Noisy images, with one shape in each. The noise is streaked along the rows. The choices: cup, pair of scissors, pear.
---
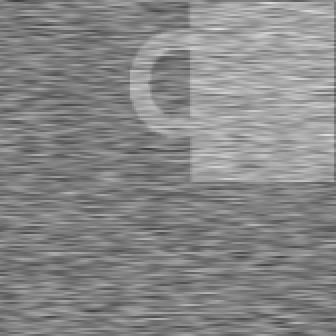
cup
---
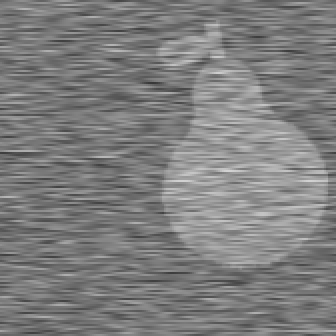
pear
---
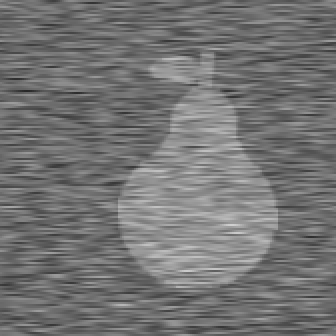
pear
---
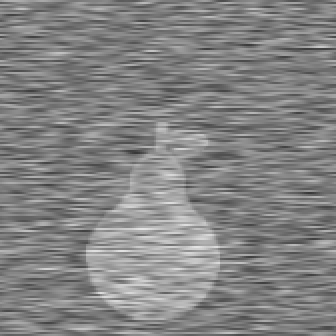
pear
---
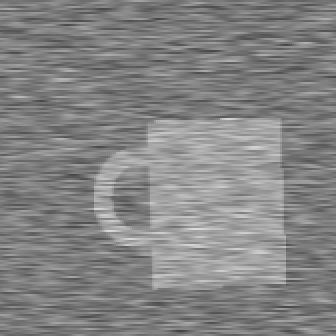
cup
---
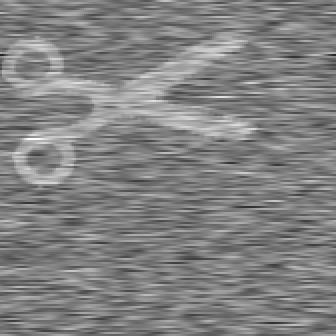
pair of scissors
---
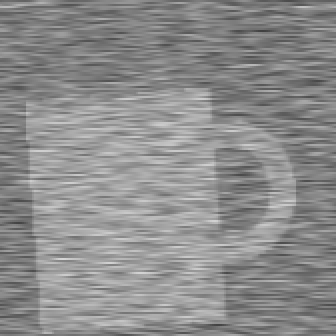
cup
